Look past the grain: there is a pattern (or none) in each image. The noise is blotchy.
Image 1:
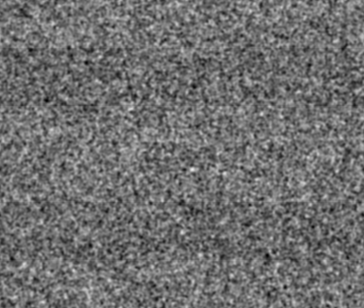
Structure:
horizontal stripes
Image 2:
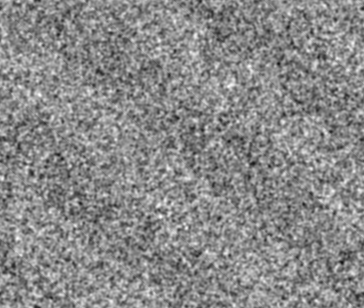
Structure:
diagonal stripes
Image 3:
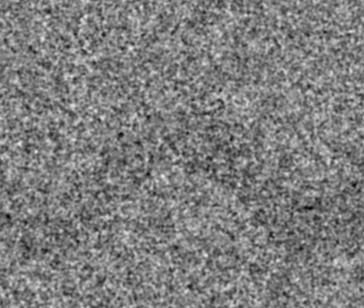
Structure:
a wavy band
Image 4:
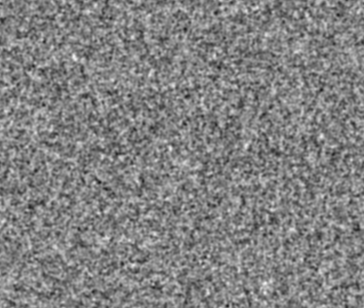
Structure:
only noise
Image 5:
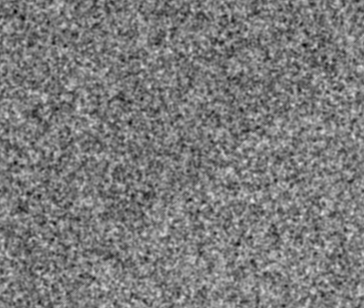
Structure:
a sharp edge
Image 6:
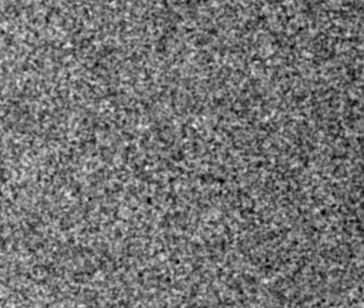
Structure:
a smooth slope
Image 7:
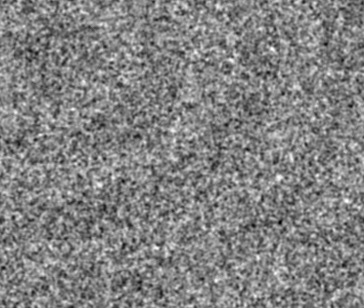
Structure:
rings round one point
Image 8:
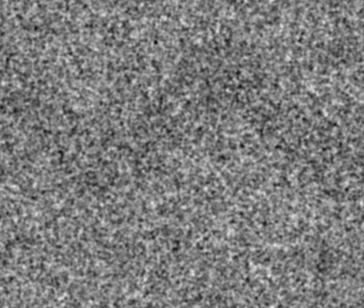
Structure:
a wavy band
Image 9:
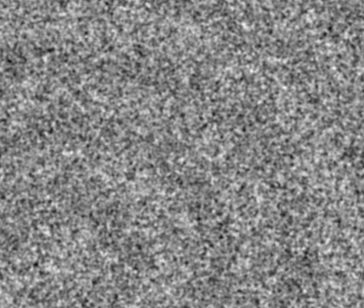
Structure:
rings round one point
